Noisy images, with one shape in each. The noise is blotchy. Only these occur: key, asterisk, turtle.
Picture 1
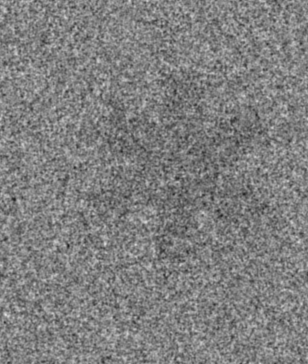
asterisk
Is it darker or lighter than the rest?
darker
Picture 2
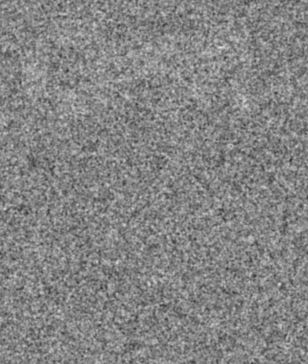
key
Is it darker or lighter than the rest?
lighter
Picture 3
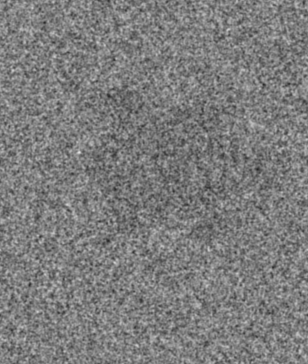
turtle
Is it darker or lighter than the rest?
darker
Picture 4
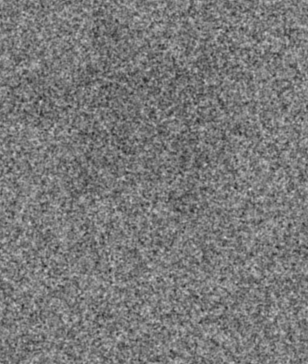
turtle
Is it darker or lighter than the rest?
darker
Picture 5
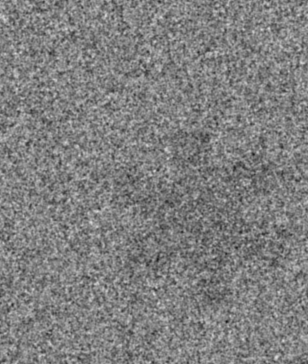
asterisk
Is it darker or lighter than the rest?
darker
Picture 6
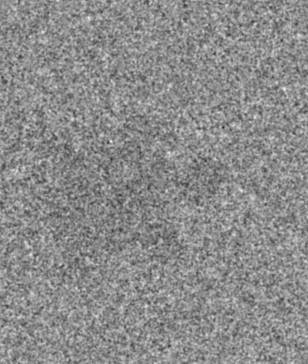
turtle
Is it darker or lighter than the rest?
darker
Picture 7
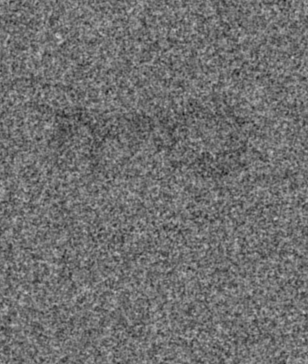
key
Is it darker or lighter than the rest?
darker
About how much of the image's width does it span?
two thirds
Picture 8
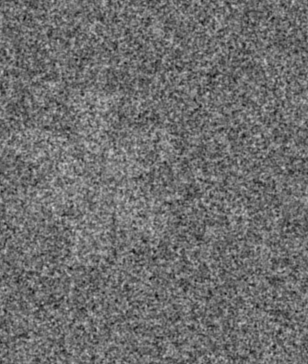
asterisk
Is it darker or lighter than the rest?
lighter
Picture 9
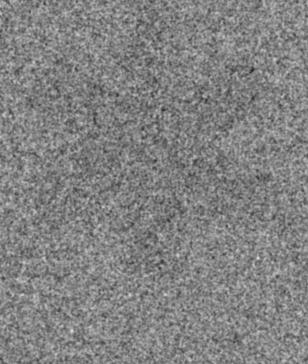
asterisk
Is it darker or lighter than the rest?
darker
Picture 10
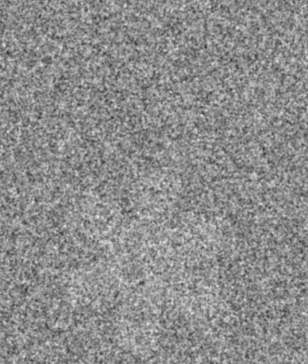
asterisk
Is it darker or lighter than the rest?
lighter
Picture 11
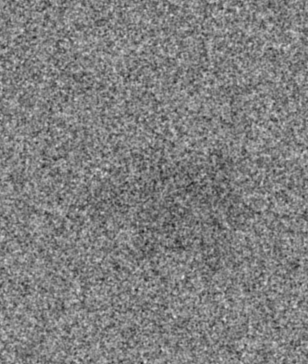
turtle
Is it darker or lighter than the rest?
darker
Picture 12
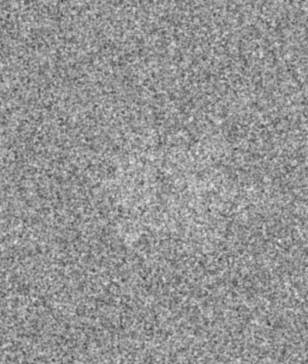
turtle
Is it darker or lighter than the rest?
lighter
